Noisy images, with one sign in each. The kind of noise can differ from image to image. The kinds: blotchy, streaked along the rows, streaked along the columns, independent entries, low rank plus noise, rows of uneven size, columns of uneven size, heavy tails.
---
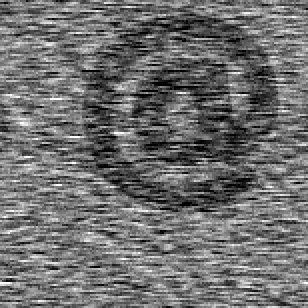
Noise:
streaked along the rows
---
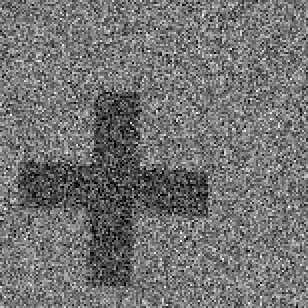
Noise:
independent entries
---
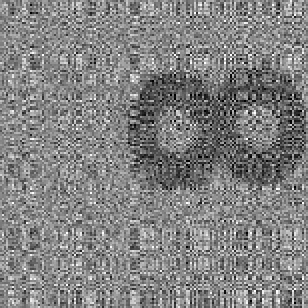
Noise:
low rank plus noise
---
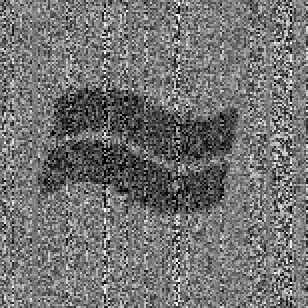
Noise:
columns of uneven size
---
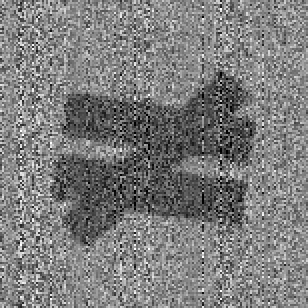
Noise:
columns of uneven size
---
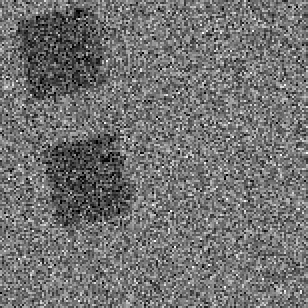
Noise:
independent entries
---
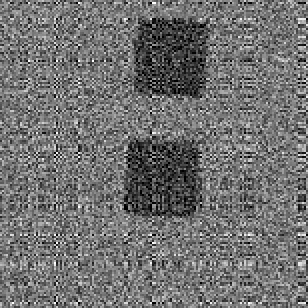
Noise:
low rank plus noise
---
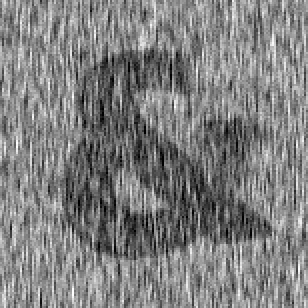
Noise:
streaked along the columns
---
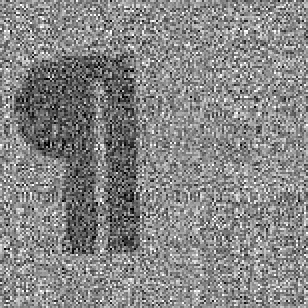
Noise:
low rank plus noise
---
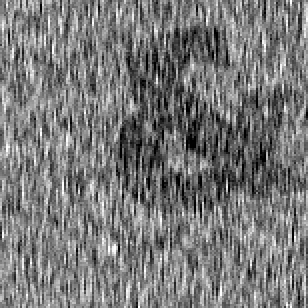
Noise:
streaked along the columns
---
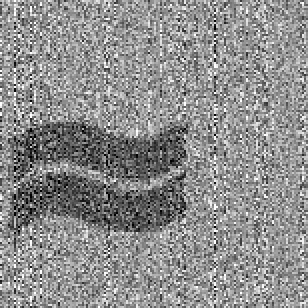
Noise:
columns of uneven size
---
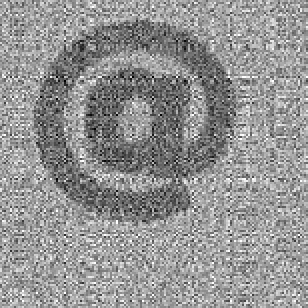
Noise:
low rank plus noise
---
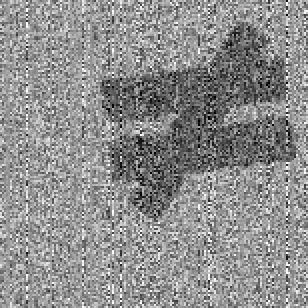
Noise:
columns of uneven size
